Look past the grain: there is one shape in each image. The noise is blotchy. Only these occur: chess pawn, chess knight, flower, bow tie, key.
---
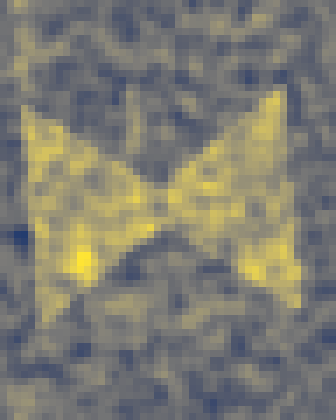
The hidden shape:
bow tie
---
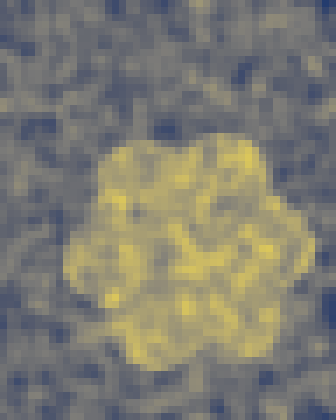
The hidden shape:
flower
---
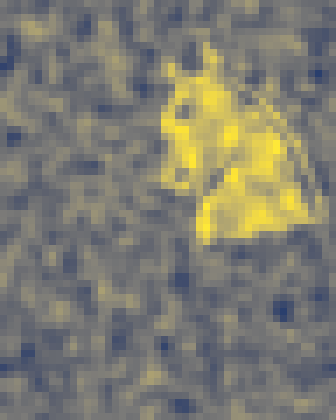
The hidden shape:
chess knight
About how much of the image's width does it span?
half
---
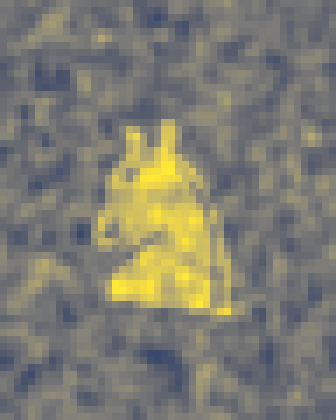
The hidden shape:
chess knight
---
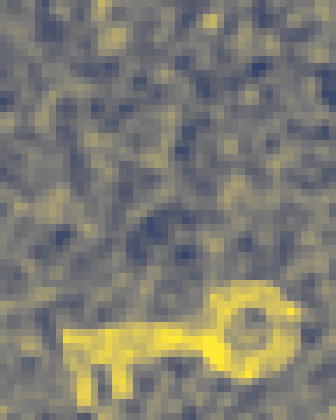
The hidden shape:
key
